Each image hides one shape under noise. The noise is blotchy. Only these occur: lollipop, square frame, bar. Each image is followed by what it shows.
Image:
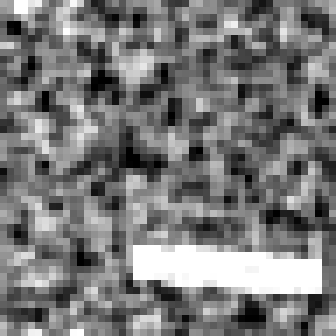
bar
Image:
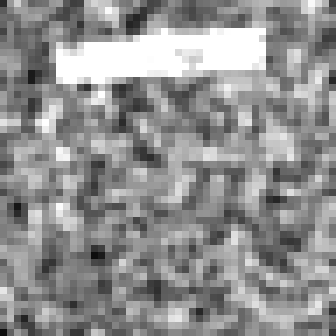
bar
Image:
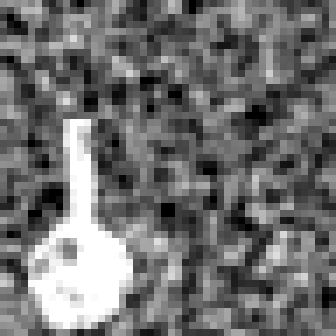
lollipop
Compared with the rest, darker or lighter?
lighter
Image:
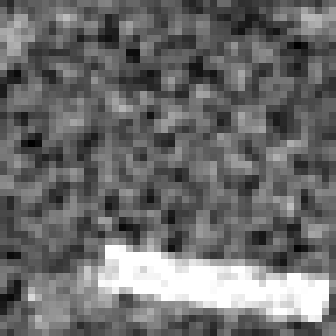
bar
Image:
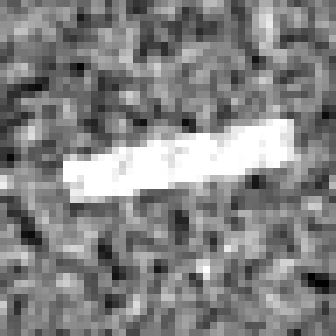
bar
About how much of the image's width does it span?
two thirds
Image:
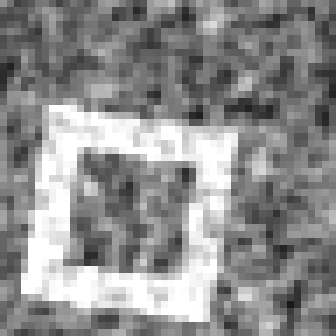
square frame
